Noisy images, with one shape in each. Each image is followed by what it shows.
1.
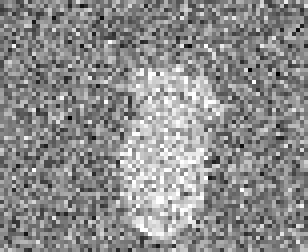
footprint
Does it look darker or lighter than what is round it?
lighter
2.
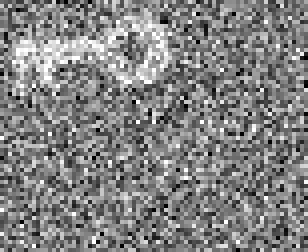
key
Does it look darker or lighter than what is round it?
lighter
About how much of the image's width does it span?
half
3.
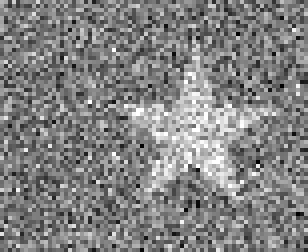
star
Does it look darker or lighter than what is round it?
lighter
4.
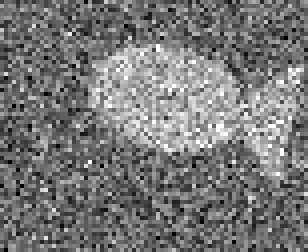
fish
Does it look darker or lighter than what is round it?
lighter
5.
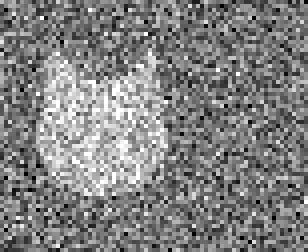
cat's head
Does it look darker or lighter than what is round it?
lighter
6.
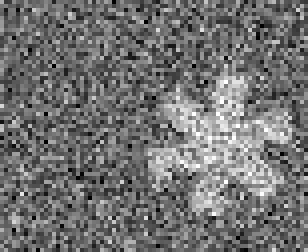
asterisk
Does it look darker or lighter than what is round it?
lighter
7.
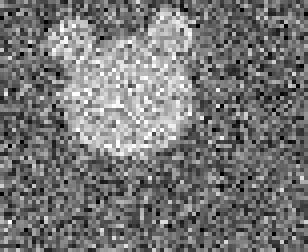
bear's head
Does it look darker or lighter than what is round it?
lighter
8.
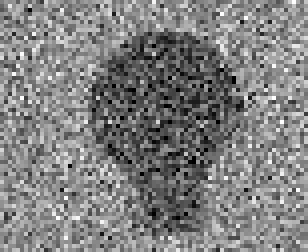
light bulb
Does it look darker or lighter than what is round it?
darker
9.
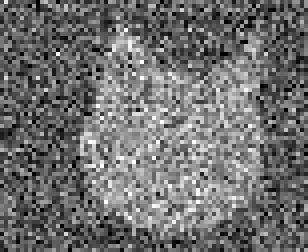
cat's head
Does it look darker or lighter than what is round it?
lighter
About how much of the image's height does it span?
nearly all
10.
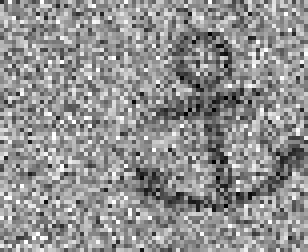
anchor
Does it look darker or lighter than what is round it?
darker
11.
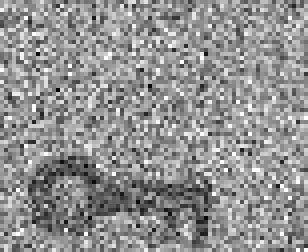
key
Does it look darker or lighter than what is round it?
darker
